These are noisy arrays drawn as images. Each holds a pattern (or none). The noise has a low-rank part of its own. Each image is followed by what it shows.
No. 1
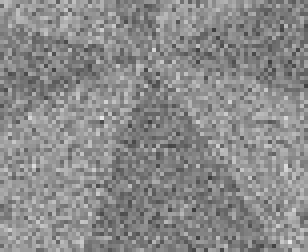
spokes from one point
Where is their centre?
top middle
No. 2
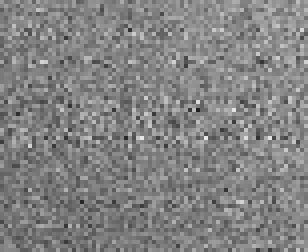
a smooth slope
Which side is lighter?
top right
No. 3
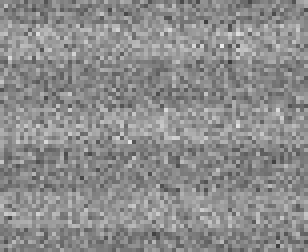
horizontal stripes
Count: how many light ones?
3
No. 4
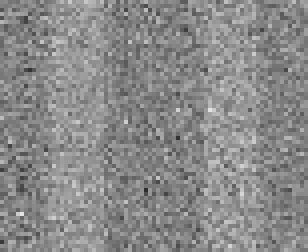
vertical stripes
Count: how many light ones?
2
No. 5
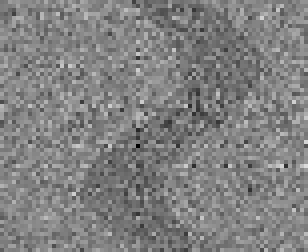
a wavy band
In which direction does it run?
top to bottom
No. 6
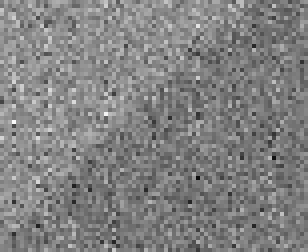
a sharp edge
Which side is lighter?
top left
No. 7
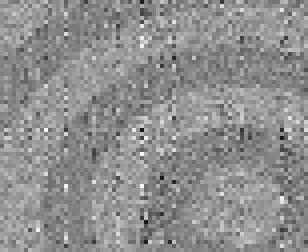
rings round one point
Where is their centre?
bottom right
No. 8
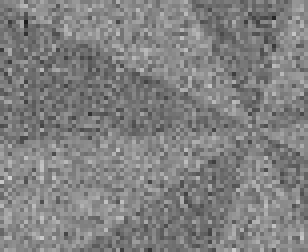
spokes from one point
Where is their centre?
middle right
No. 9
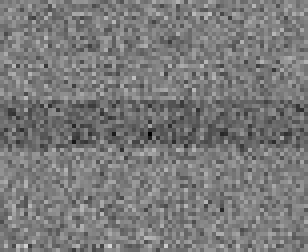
one horizontal stripe
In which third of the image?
middle
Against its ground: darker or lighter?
darker
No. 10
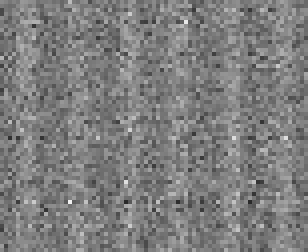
vertical stripes
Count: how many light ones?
6
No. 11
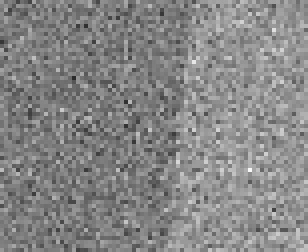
a sharp edge
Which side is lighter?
right
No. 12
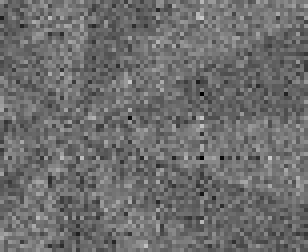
spokes from one point
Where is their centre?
middle left
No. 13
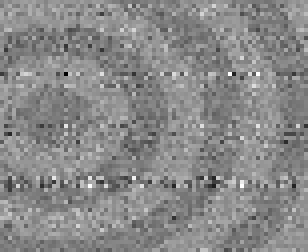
rings round one point
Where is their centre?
middle left
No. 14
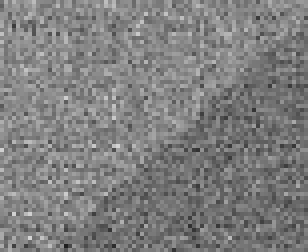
a sharp edge
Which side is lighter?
top left
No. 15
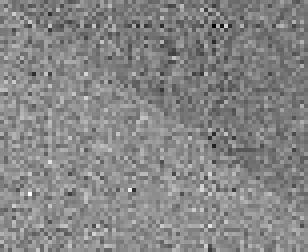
a sharp edge
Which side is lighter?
bottom left
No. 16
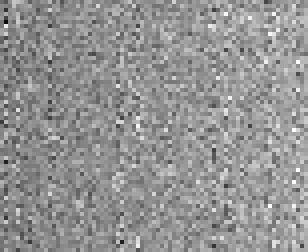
a smooth slope
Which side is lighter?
right
